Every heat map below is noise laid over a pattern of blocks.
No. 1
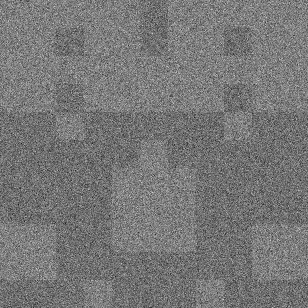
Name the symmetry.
left and right mirror each other
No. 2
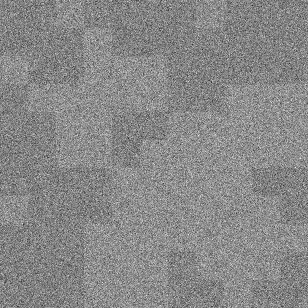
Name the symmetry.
mirrored about the diagonal from the top left
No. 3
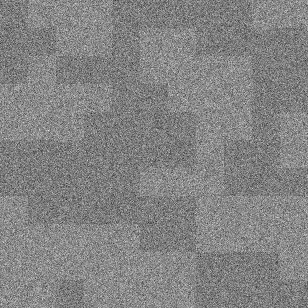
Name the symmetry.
no symmetry
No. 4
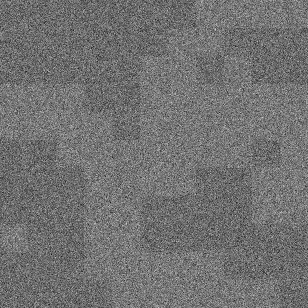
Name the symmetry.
no symmetry
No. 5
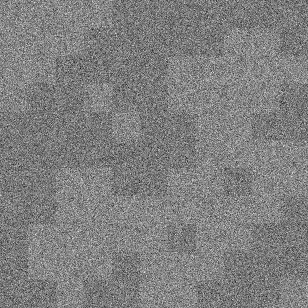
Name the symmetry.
mirrored about the diagonal from the top left
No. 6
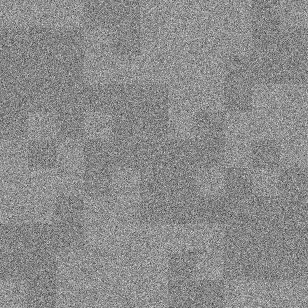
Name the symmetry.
the same after a half turn
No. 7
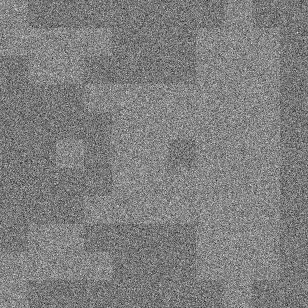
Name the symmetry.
top and bottom mirror each other
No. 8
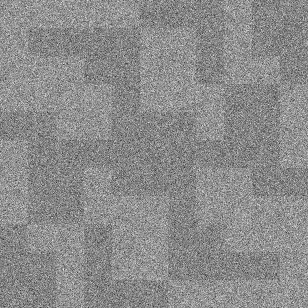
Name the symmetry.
the same after a half turn
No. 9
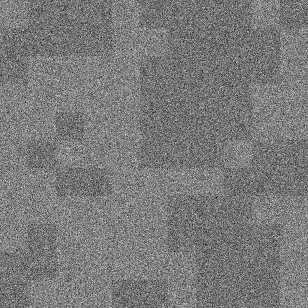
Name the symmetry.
no symmetry
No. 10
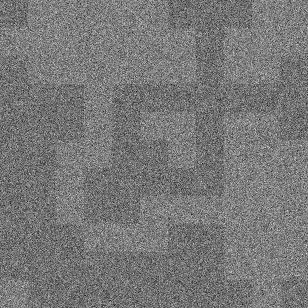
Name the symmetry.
mirrored about the diagonal from the bottom left
